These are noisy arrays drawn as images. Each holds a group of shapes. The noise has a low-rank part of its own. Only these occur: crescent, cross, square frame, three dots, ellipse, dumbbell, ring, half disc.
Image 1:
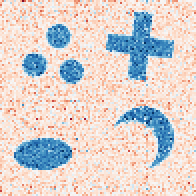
top left: three dots; top right: cross; bottom left: ellipse; bottom right: crescent
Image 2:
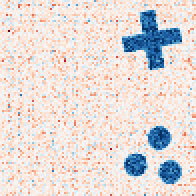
top right: cross; bottom right: three dots
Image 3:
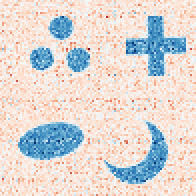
top left: three dots; top right: cross; bottom left: ellipse; bottom right: crescent
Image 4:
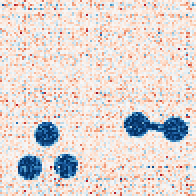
bottom left: three dots; bottom right: dumbbell
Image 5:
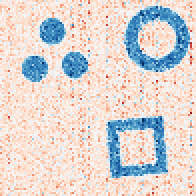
top left: three dots; top right: ring; bottom right: square frame
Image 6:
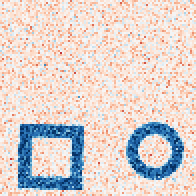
bottom left: square frame; bottom right: ring
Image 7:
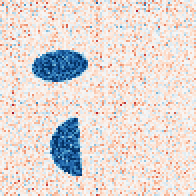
top left: ellipse; bottom left: half disc
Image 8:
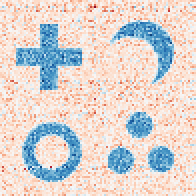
top left: cross; top right: crescent; bottom left: ring; bottom right: three dots
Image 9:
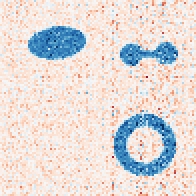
top left: ellipse; top right: dumbbell; bottom right: ring
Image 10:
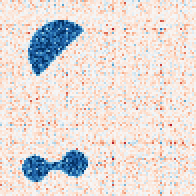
top left: half disc; bottom left: dumbbell
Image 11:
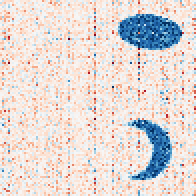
top right: ellipse; bottom right: crescent
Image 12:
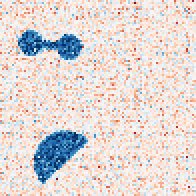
top left: dumbbell; bottom left: half disc
